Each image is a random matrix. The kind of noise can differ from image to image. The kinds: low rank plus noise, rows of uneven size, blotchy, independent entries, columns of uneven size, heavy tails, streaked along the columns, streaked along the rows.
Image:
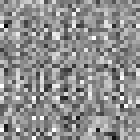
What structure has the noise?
low rank plus noise
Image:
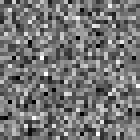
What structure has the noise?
independent entries
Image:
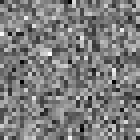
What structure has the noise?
independent entries
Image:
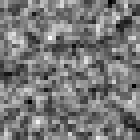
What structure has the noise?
blotchy
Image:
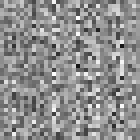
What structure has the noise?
columns of uneven size
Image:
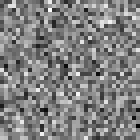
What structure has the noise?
independent entries
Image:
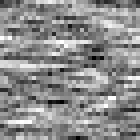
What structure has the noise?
streaked along the rows
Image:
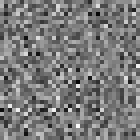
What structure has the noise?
low rank plus noise
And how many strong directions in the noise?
three or four
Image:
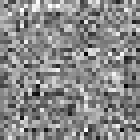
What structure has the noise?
low rank plus noise
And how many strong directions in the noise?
three or four
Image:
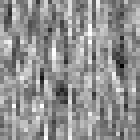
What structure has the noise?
streaked along the columns
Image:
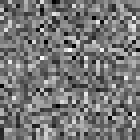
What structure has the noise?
low rank plus noise
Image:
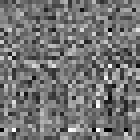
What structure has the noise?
low rank plus noise
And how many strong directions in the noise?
two
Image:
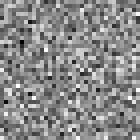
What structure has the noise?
independent entries
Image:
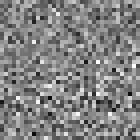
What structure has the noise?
low rank plus noise
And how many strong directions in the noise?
three or four
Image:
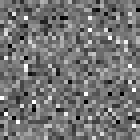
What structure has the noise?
heavy tails
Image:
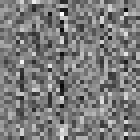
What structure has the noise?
columns of uneven size
